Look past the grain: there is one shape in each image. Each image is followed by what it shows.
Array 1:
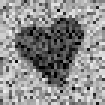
dark heart
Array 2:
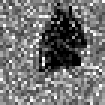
dark chess knight
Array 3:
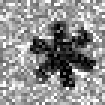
dark asterisk
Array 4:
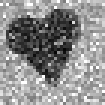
dark heart
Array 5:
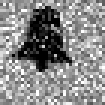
dark bell
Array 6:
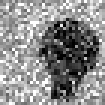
dark light bulb
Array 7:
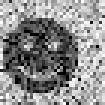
dark smiling face
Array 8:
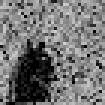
dark chess knight
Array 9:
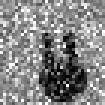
dark rabbit's head
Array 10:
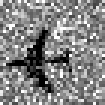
dark airplane
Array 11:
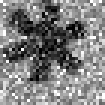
dark asterisk
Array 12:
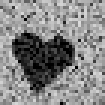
dark heart
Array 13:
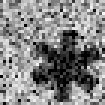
dark asterisk
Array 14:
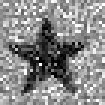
dark star
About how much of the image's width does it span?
nearly all
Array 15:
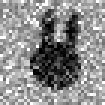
dark rabbit's head
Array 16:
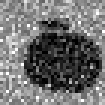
dark apple
